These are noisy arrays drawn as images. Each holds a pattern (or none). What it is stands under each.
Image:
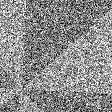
spokes from one point
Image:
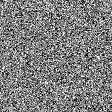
only noise
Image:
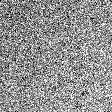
a smooth slope
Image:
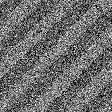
diagonal stripes
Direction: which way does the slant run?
bottom left to top right
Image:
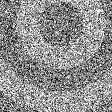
rings round one point
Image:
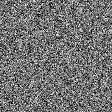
only noise
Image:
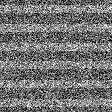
horizontal stripes
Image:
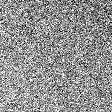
a smooth slope
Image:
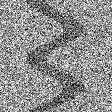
a wavy band
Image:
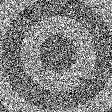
rings round one point
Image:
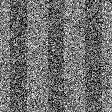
vertical stripes
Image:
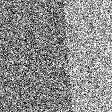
a sharp edge
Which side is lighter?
right
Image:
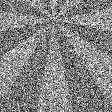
spokes from one point
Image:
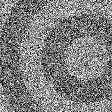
rings round one point
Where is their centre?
middle right
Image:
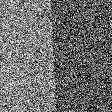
a sharp edge
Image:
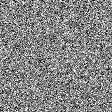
only noise
